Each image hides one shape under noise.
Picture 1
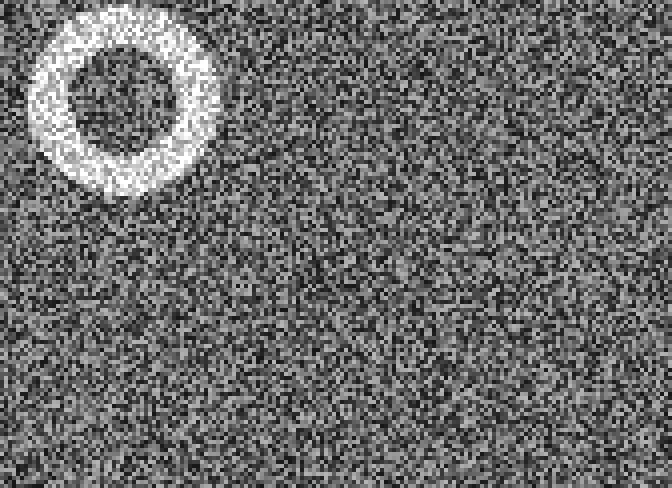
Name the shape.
ring
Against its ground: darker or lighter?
lighter
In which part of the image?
top left
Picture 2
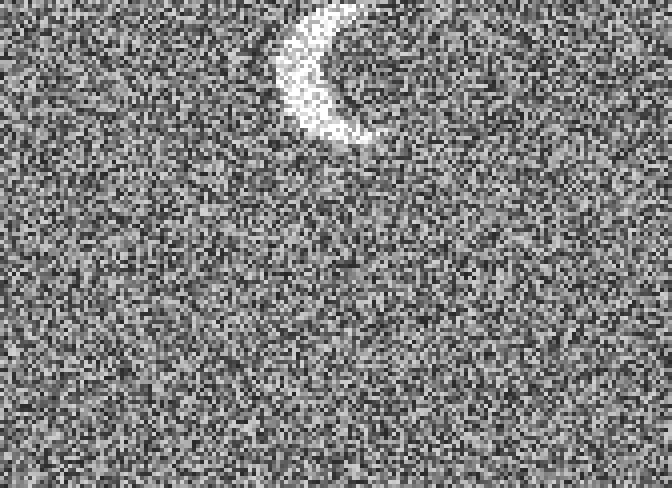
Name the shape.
crescent
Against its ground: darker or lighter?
lighter
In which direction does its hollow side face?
right
